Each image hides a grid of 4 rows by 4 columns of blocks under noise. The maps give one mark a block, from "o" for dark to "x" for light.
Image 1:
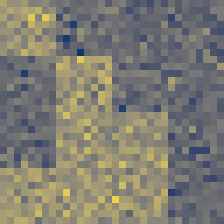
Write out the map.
xooo
oxoo
oxxo
xxxo
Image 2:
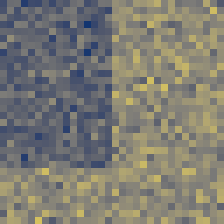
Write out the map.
ooxx
ooxx
ooxx
xxxx
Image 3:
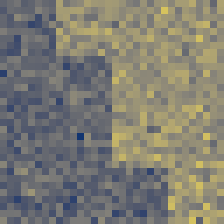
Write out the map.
oxxx
ooxx
ooxx
ooox
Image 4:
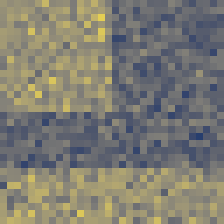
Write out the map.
xxoo
xxoo
oooo
xxxx
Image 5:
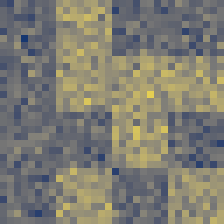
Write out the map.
oxoo
oxxx
ooxo
oxox
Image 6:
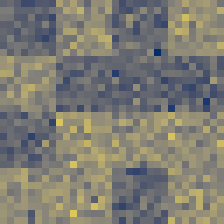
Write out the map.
oxox
xooo
oxxx
xxox
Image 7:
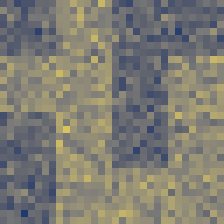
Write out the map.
oxoo
xxox
oxox
oxxx
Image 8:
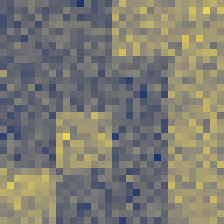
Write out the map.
ooxx
ooox
oxox
xoox
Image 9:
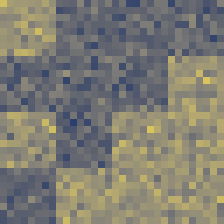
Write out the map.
xooo
ooox
xoxx
oxxx
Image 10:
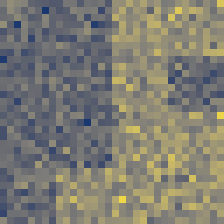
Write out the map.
ooxx
ooxo
ooxx
oxxx
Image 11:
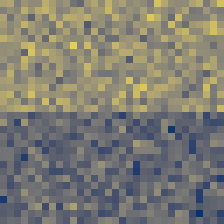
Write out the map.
xxxx
xxxx
oooo
oooo
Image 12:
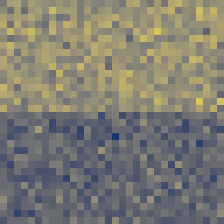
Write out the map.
xxxx
xxxx
oooo
oooo
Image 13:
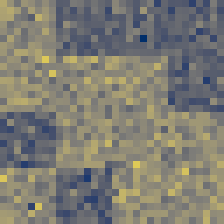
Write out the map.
xooo
xxxo
oxxx
xoxx
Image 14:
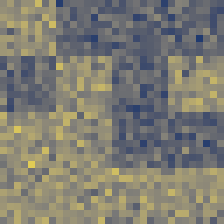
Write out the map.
xooo
oxox
xxoo
xxxx
